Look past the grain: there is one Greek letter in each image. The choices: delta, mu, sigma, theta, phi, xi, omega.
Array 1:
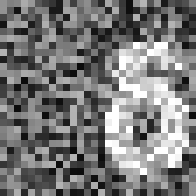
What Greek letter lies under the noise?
delta
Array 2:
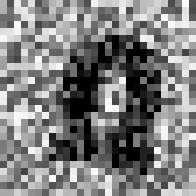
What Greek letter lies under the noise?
omega
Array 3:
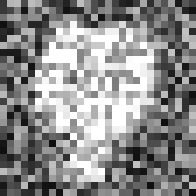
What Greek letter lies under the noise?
phi
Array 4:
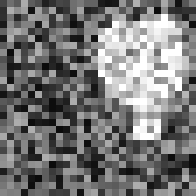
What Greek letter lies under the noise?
phi
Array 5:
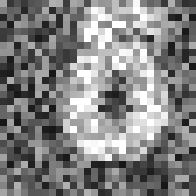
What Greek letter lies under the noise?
delta
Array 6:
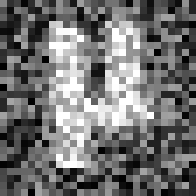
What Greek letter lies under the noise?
mu
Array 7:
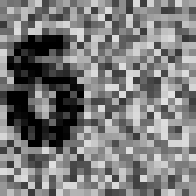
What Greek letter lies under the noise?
delta
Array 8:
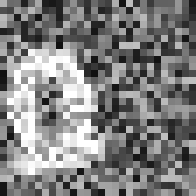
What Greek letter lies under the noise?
omega
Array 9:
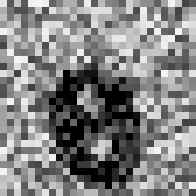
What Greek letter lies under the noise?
theta
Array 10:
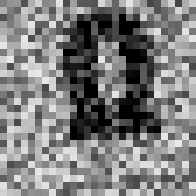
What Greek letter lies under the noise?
omega
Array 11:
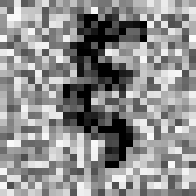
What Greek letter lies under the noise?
xi
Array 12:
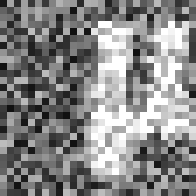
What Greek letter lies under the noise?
mu
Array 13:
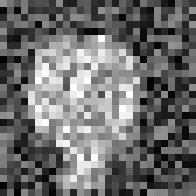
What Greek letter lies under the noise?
phi
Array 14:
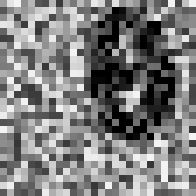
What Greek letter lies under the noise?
theta
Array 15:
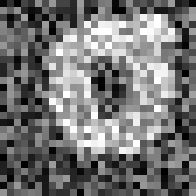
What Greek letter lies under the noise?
sigma
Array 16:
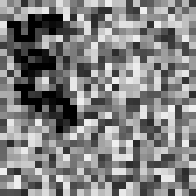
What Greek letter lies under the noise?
xi
